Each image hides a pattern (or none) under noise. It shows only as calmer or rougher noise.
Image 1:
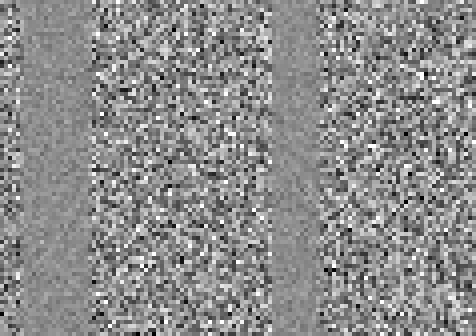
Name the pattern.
bands of columns
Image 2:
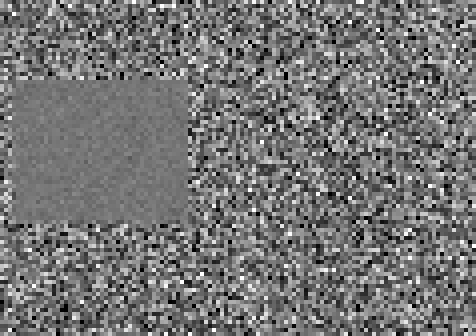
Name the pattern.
one block
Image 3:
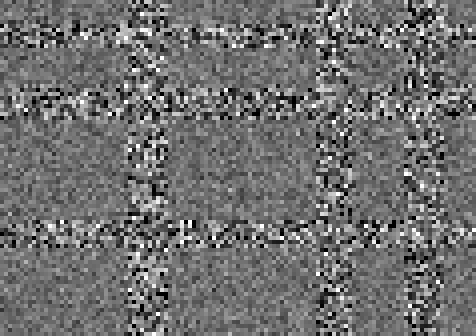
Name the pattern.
bands of rows crossing bands of columns
